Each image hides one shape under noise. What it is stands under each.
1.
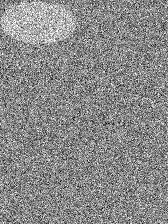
ellipse
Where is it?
top left
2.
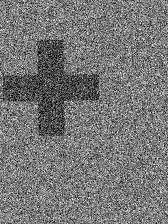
cross
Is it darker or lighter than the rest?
darker
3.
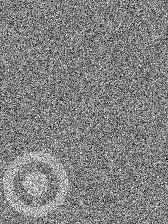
bullseye
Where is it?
bottom left
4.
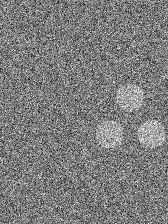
three dots
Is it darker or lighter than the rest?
lighter
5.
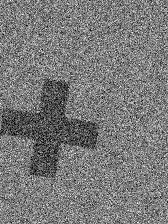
cross
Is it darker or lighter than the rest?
darker
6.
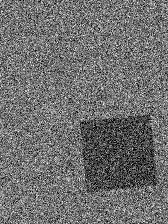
square
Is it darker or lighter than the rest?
darker
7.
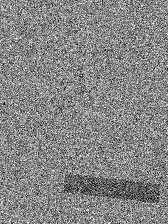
bar
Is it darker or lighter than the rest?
darker
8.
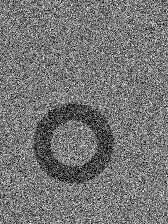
ring
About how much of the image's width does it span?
half
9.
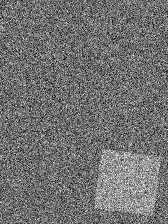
square
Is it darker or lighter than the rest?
lighter
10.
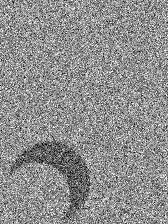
crescent
